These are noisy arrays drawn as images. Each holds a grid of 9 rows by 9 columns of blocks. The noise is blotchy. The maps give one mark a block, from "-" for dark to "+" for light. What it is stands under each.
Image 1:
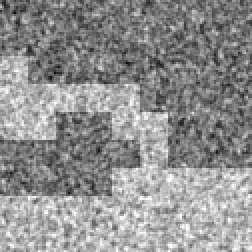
- - - - - - - - -
- - - - - - - - -
+ - - - - - - - -
+ + + + + - - - -
+ + - - + + - - -
- - - - - + - - -
- - - - + + + + +
+ + + + + + + + +
+ + + + + + + + +
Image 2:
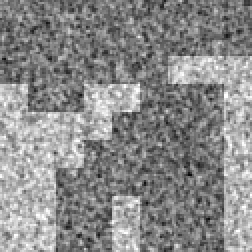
- - - - - - - - -
- - - - - - - - -
- - - - - - + + +
+ - - + + - - - +
+ + + + - - - - +
+ + + - - - - - +
+ + - - - - - - +
+ + - - + - - - +
+ + - - + - - - +
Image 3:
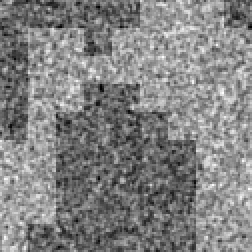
- - - - - + + + -
- + + - + + + + +
- + + + + + + + +
- + + - - + + + +
- + - - - - + + +
+ + - - - - - + +
+ + - - - - - + +
+ + - - - - - + +
+ - - - - - - + +
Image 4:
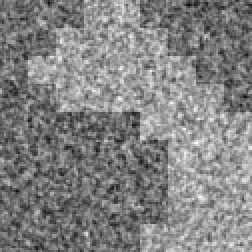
- - - + + - - - -
- - + + + + - - -
- + + + + + + - -
- - + + + + + + -
- - - - - + + + +
- - - - - - + + +
- - - - - - + + +
- - - - - - + + +
- - - - - + + + +
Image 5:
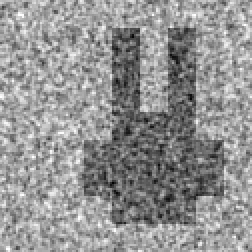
+ + + + + + + + +
+ + + + - + - + +
+ + + + - + - + +
+ + + + - + - + +
+ + + + - - - + +
+ + + - - - - - +
+ + + - - - - - +
+ + + + - - - + +
+ + + + + + + + +
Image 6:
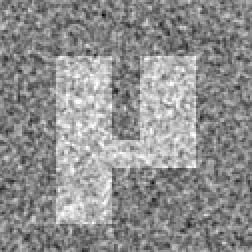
- - - - - - - - -
- - - - - - - - -
- - + + - + + - -
- - + + - + + - -
- - + + - + + - -
- - + + + + + - -
- - + + - - - - -
- - + + - - - - -
- - - - - - - - -
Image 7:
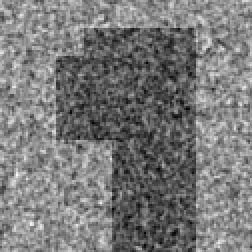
+ + + + + + + + +
+ + + - - - - + +
+ + - - - - - + +
+ + - - - - - + +
+ + - - - - - + +
+ + + + - - - + +
+ + + + - - - + +
+ + + + - - - + +
+ + + + - - - + +
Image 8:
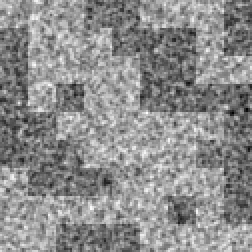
+ + + - - + + + -
- + + + - - - + -
- + + + + - - + +
- + - + + - - - -
- - + + + + + + -
- - - + + + + - -
+ - - - + + + + -
+ + + + + + - + -
+ + - - - + + + +
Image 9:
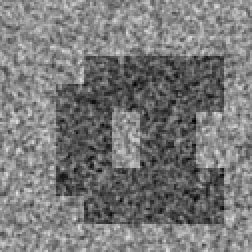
+ + + + + + + + +
+ + + + + + + + +
+ + + - - - - - +
+ + - - - - - - +
+ + - - + - - + +
+ + - - + - - + +
+ + - - - - - - +
+ + + - - - - - +
+ + + + + + + + +
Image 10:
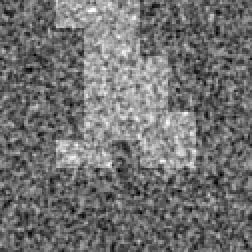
- - + + + - - - -
- - - + + - - - -
- - - + + + - - -
- - - + + + - - -
- - - + + + + - -
- - + + - + + - -
- - - - - - - - -
- - - - - - - - -
- - - - - - - - -
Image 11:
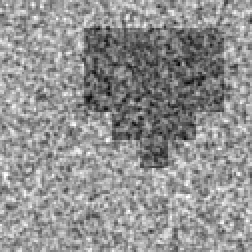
+ + + + + + + + +
+ + + - - - - - +
+ + + - - - - - +
+ + + - - - - - +
+ + + + - - - + +
+ + + + + - + + +
+ + + + + + + + +
+ + + + + + + + +
+ + + + + + + + +
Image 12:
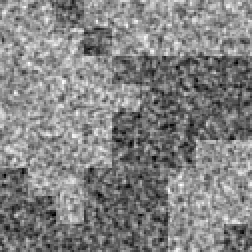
+ + - + + + + + +
+ + + - + + + + +
+ + + + - - - - -
+ + + + + - - - -
+ + + + - - - - -
+ + + + - - - + +
- + + - - - + + +
- - + - - - + + +
- - - - - - + + -
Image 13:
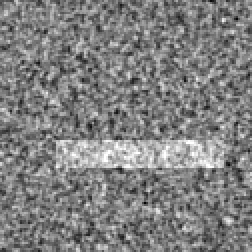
- - - - - - - - -
- - - - - - - - -
- - - - - - - - -
- - - - - - - - -
- - - - - - - - -
- - + + + + + + -
- - - - - - - - -
- - - - - - - - -
- - - - - - - - -
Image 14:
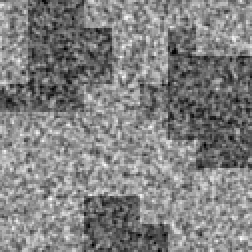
+ - - + + + + + +
+ - - - + + - + +
+ - - - + + - - -
- - - + + - - - -
+ + + + + + - - -
+ + + + + + + - -
+ + + + + + + + +
+ + + - - + + + +
+ + + - - - + + +
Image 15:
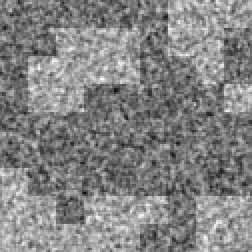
- - - - - - + + +
- - + + + - + + -
- + + + + - - + -
- + + - - - - - +
- - - - - - - - -
- - - - - - - - -
+ - - - - - - - -
+ + - + + + - + +
+ + + + + - - + +
